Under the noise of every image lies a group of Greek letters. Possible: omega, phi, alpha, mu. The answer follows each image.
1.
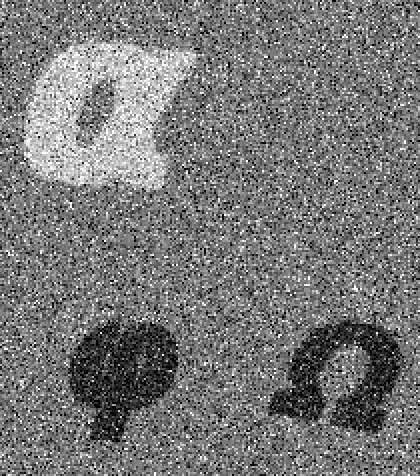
top left: light alpha; bottom left: dark phi; bottom right: dark omega
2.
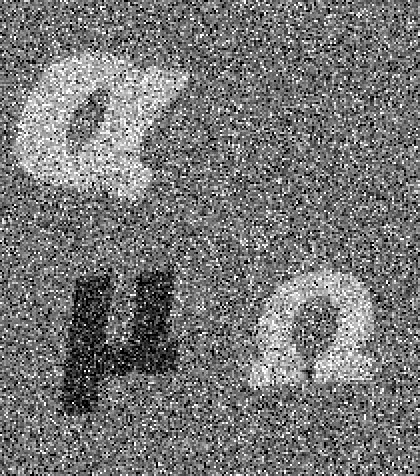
top left: light alpha; bottom left: dark mu; bottom right: light omega
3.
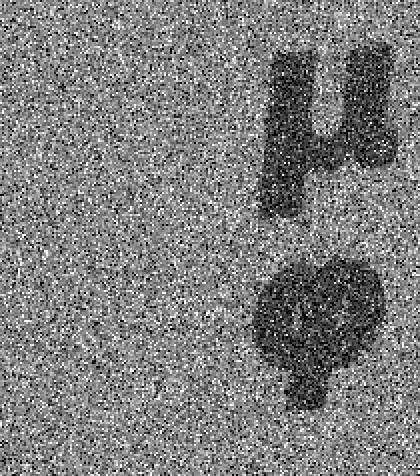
top right: dark mu; bottom right: dark phi
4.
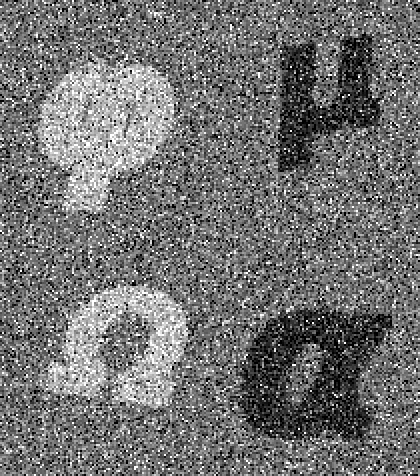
top left: light phi; top right: dark mu; bottom left: light omega; bottom right: dark alpha
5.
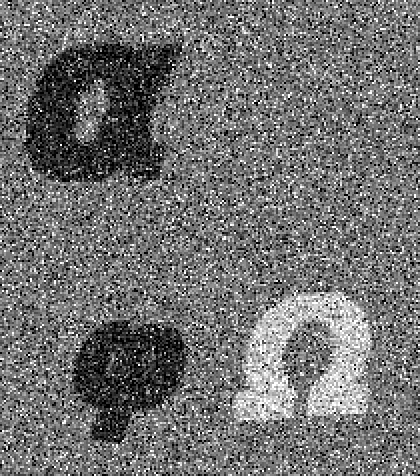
top left: dark alpha; bottom left: dark phi; bottom right: light omega
